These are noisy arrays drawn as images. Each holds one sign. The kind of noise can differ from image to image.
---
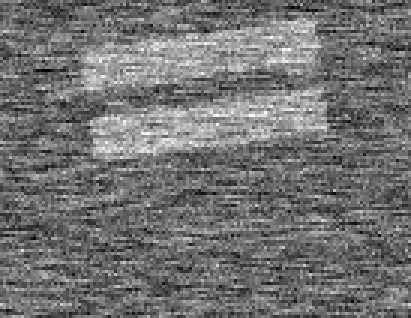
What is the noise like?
streaked along the rows
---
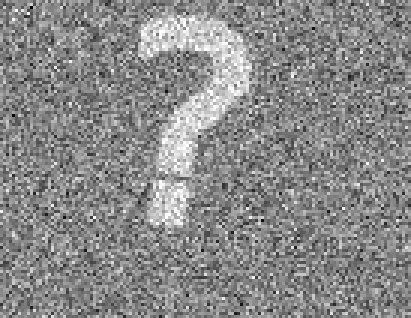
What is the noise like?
low rank plus noise
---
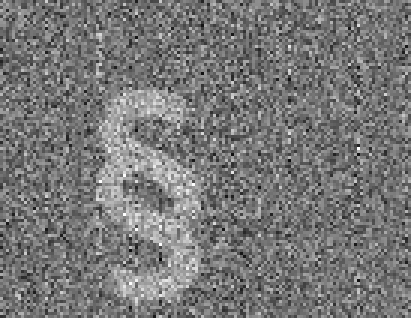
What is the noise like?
columns of uneven size
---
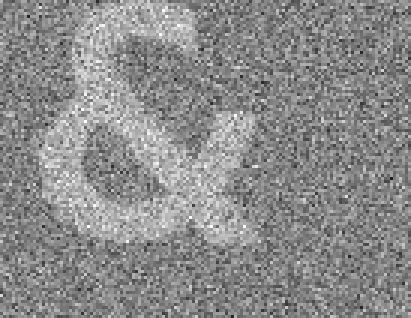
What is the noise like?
low rank plus noise
